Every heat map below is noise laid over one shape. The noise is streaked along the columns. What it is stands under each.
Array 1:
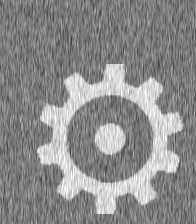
gear
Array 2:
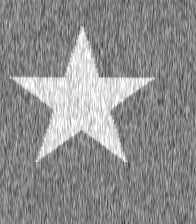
star
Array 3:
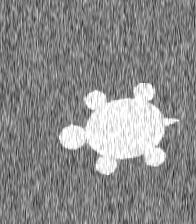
turtle
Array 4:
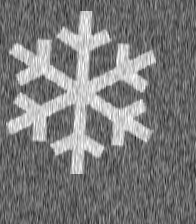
snowflake
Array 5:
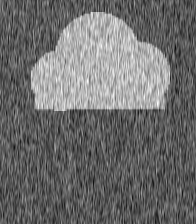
cloud
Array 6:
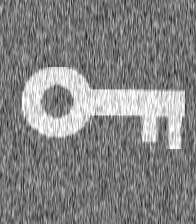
key
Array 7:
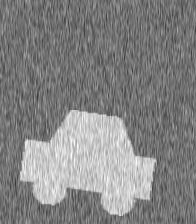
car
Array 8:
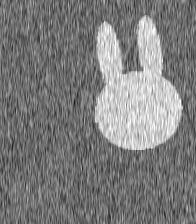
rabbit's head
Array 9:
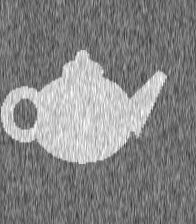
teapot
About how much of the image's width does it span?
nearly all
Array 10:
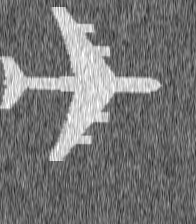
airplane
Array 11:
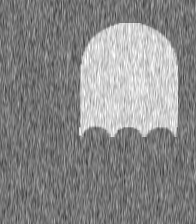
ghost
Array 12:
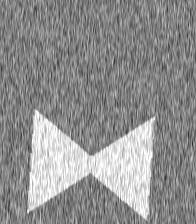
bow tie
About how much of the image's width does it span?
two thirds
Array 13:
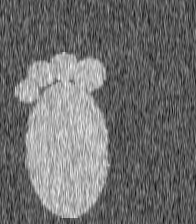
footprint
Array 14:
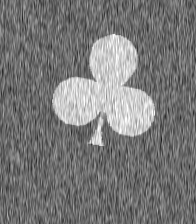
club
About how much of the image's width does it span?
half
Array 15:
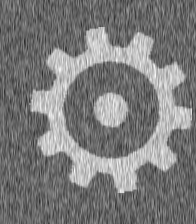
gear
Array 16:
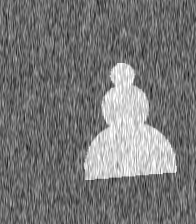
chess pawn
